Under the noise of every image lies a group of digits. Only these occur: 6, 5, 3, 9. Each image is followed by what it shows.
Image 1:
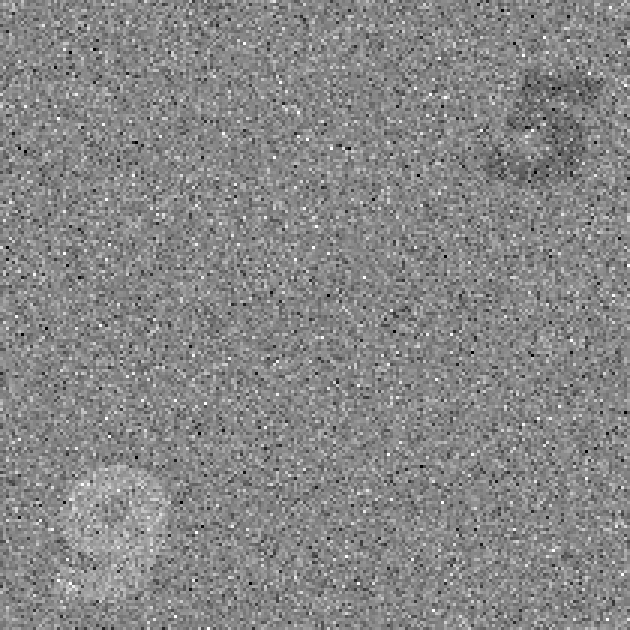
top right: dark 5; bottom left: light 9
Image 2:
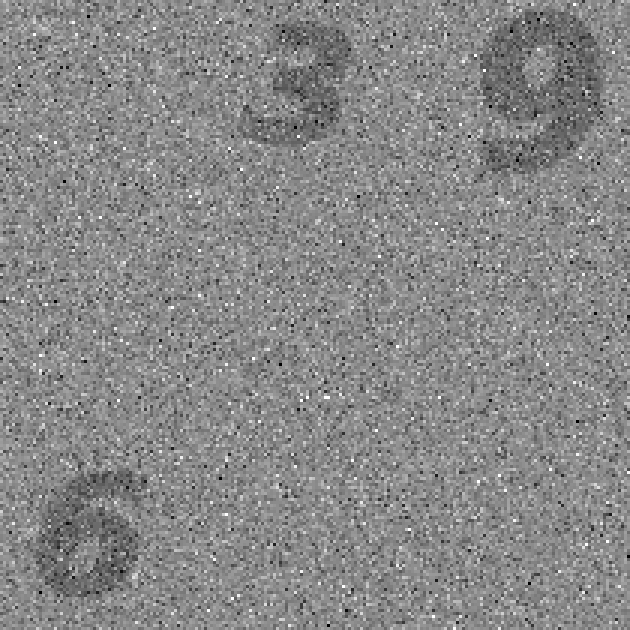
top middle: dark 3; top right: dark 9; bottom left: dark 6
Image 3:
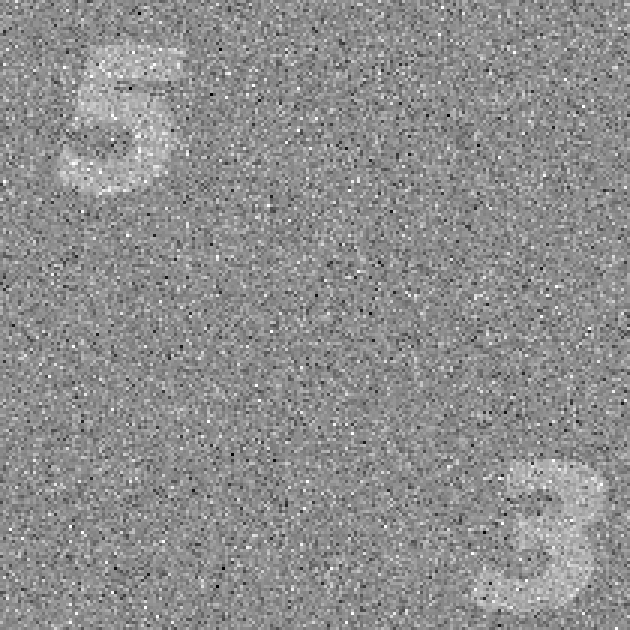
top left: light 5; bottom right: light 3
